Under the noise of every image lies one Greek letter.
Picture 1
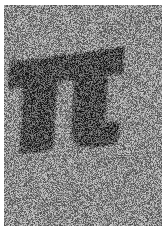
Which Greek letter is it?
pi
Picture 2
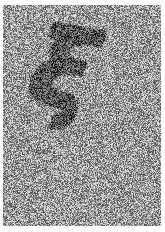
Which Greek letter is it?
xi
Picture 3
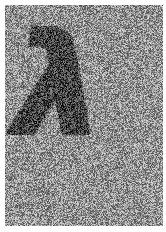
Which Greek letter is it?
lambda
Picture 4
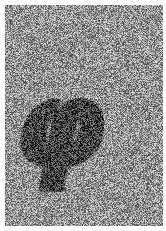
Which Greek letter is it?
phi
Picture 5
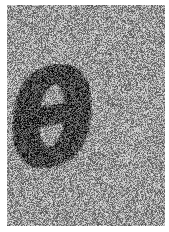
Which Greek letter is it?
theta
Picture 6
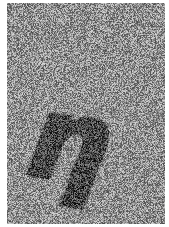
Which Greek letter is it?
eta
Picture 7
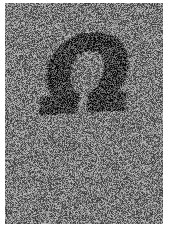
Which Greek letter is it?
omega
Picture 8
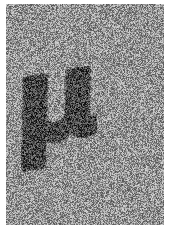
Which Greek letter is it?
mu
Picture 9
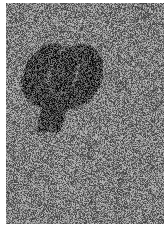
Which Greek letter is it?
phi
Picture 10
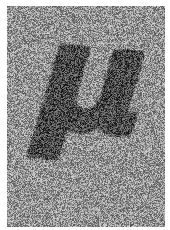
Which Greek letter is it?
mu
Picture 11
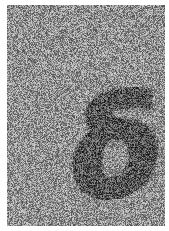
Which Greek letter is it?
delta
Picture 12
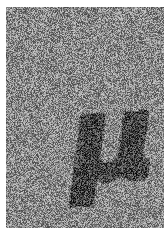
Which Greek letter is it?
mu
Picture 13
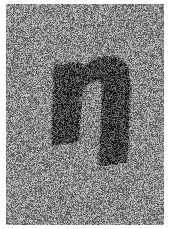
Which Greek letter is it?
eta
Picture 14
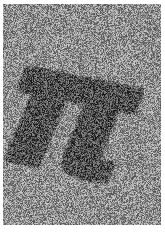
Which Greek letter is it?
pi
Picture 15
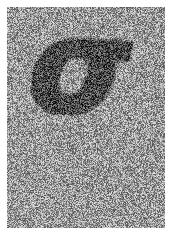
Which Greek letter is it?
sigma
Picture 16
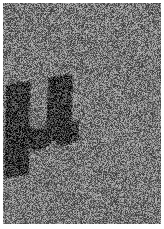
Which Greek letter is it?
mu
